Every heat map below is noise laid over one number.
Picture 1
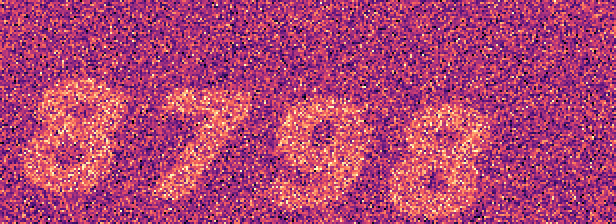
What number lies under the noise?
8798
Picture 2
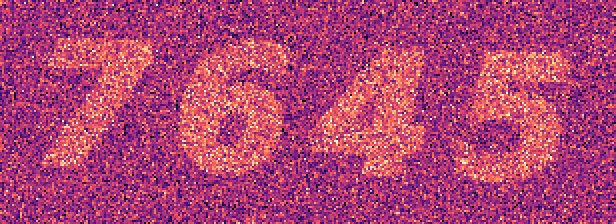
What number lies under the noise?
7645
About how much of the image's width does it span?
nearly all
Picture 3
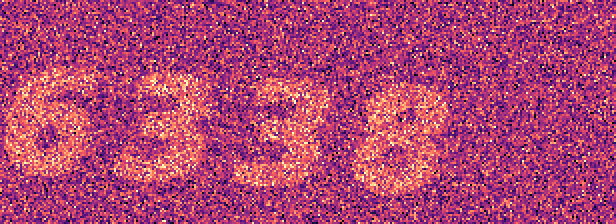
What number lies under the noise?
6338
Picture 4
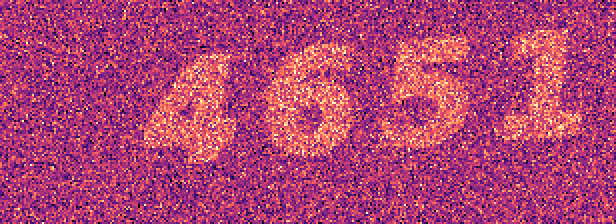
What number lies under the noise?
4651
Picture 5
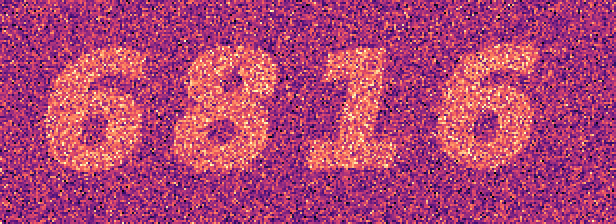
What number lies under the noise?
6816
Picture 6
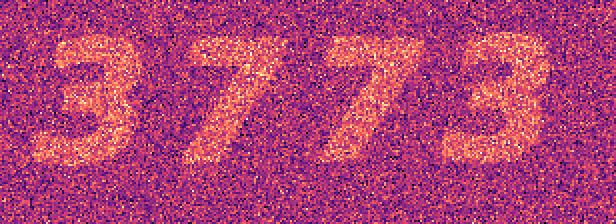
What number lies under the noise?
3773
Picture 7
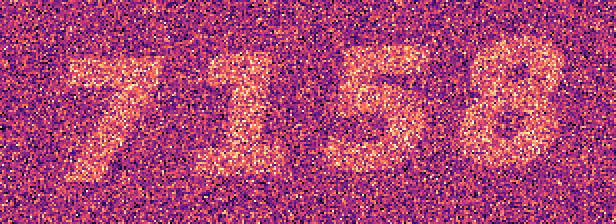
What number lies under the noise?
7158
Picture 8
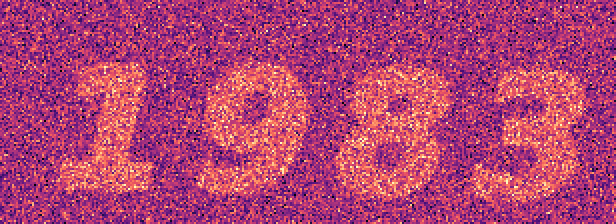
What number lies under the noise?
1983
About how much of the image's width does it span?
nearly all
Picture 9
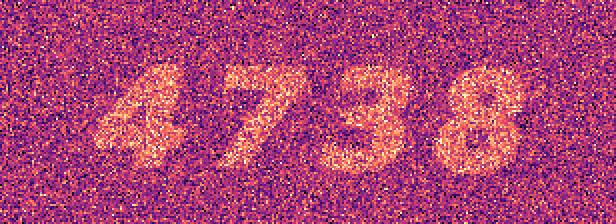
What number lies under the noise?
4738
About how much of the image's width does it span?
two thirds
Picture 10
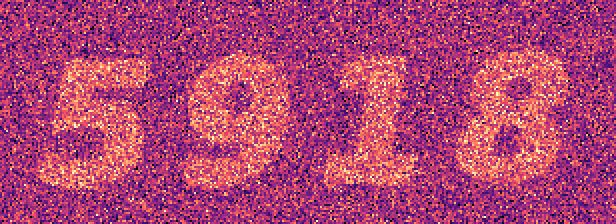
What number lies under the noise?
5918
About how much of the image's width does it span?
nearly all
